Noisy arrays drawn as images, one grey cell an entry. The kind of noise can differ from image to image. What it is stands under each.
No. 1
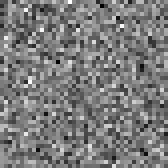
independent entries
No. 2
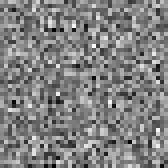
low rank plus noise
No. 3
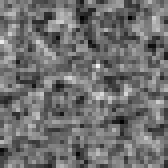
blotchy
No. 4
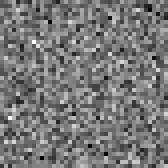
independent entries
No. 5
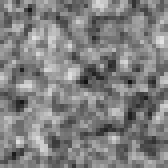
blotchy
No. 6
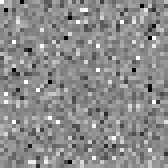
heavy tails
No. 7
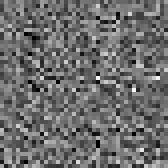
low rank plus noise
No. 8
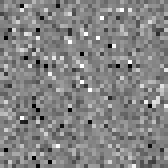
heavy tails
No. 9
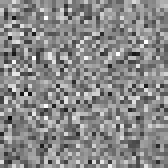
low rank plus noise
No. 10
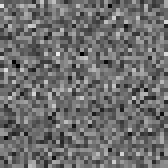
independent entries
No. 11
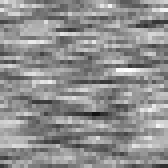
streaked along the rows
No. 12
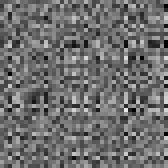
low rank plus noise
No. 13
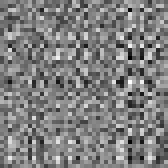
low rank plus noise
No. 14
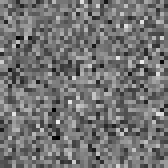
independent entries
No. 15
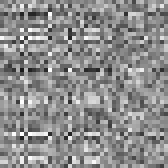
low rank plus noise
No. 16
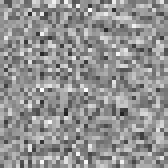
low rank plus noise
